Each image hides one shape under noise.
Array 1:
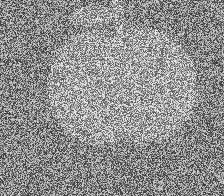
light apple
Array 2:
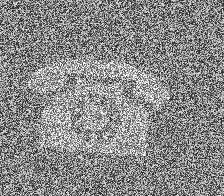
light telephone
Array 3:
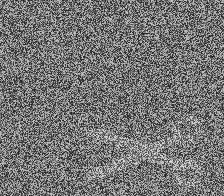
light pair of scissors
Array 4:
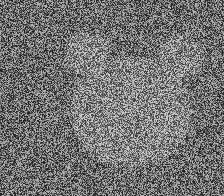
light bear's head
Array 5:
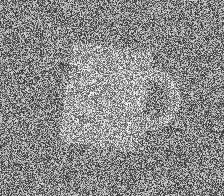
light cup
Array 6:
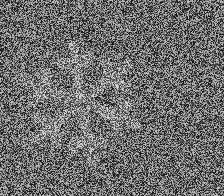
light snowflake
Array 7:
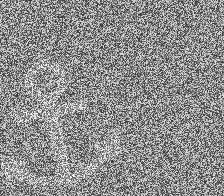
light anchor
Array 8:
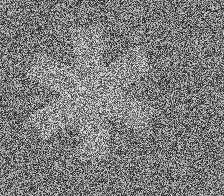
light asterisk
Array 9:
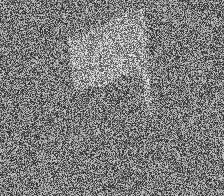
light flag
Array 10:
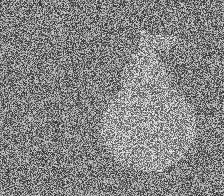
light pear
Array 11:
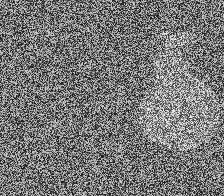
light pear
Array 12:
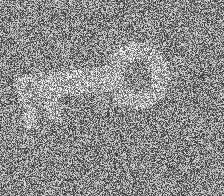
light key
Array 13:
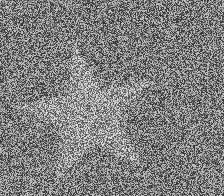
light star
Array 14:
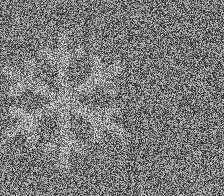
light snowflake
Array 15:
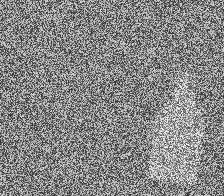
light bottle
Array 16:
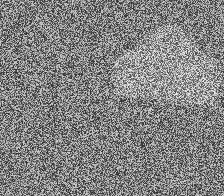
light cloud
